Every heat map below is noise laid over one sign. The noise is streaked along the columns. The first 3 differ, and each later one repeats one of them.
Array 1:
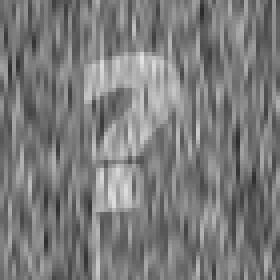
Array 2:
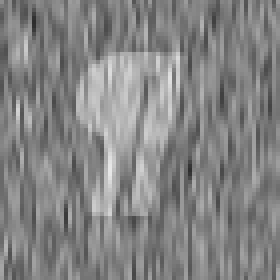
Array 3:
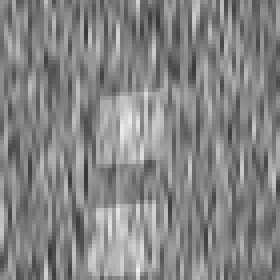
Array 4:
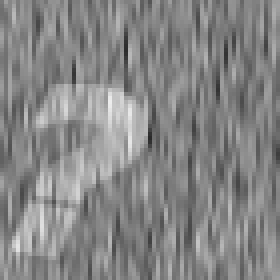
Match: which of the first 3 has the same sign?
1
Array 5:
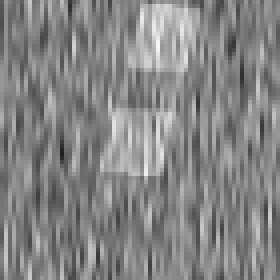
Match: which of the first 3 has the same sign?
3
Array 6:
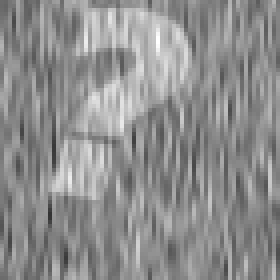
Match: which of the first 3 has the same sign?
1
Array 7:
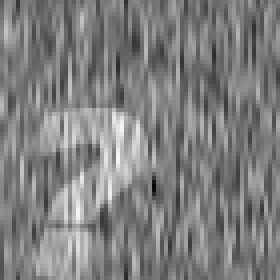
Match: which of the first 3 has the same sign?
1
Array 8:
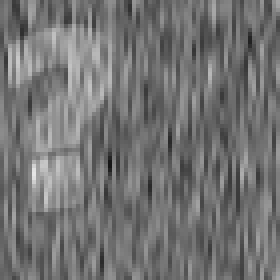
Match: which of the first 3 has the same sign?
1
